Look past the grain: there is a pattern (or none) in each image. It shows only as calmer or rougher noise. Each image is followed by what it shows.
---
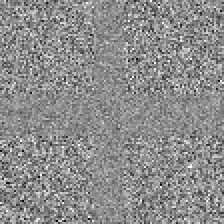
bands of rows crossing bands of columns
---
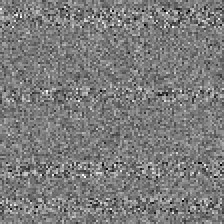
bands of rows
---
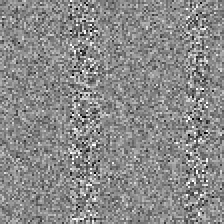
bands of columns
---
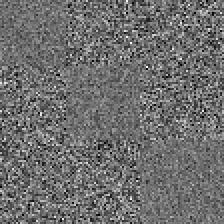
blocks along the diagonal
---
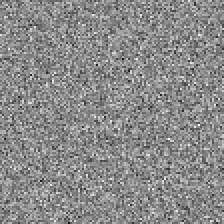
only noise
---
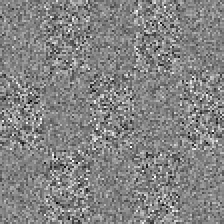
a checkerboard
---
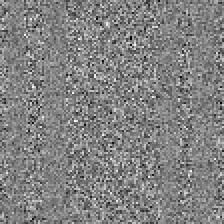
bands of columns
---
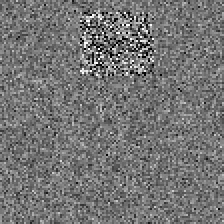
one block
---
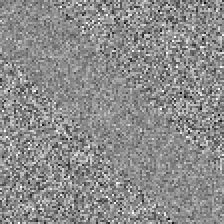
a diagonal band
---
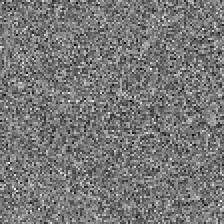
only noise
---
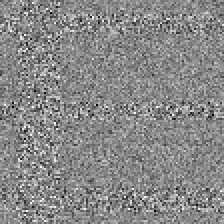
bands of rows crossing bands of columns
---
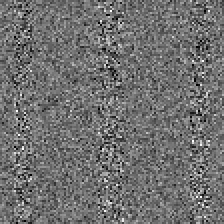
bands of columns
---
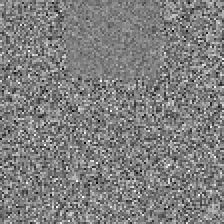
one block
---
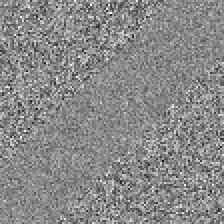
a diagonal band
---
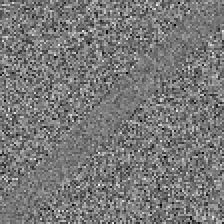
a diagonal band
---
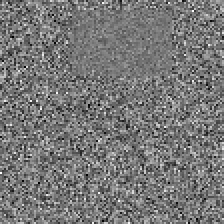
one block
